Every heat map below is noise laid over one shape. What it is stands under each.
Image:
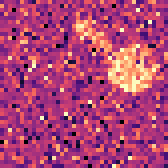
lollipop
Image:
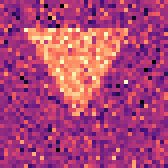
triangle
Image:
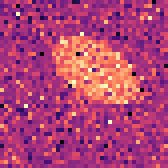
ellipse
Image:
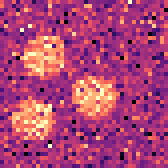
three dots
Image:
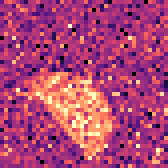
half disc
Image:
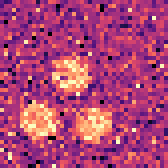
three dots
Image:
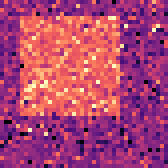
square
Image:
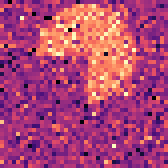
disc with a wedge cut out
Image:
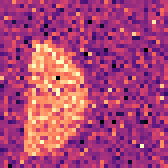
half disc
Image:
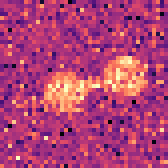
dumbbell
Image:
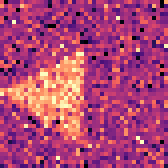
triangle
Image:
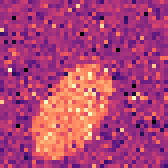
ellipse
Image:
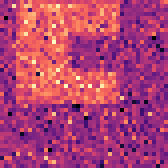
square with a notch
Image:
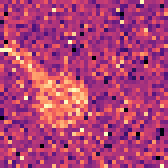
lollipop
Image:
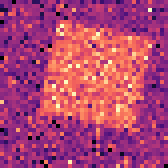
square
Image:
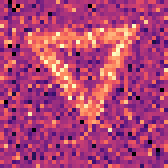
triangle frame
